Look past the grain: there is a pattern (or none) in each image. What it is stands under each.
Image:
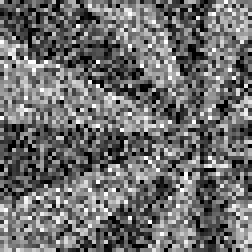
spokes from one point
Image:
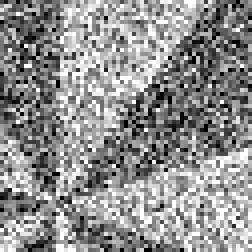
spokes from one point
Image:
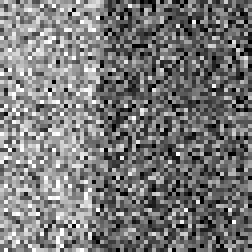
a sharp edge
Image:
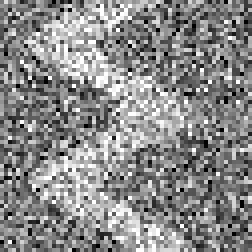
a wavy band
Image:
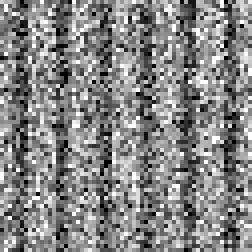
vertical stripes
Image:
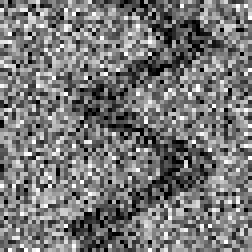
a wavy band
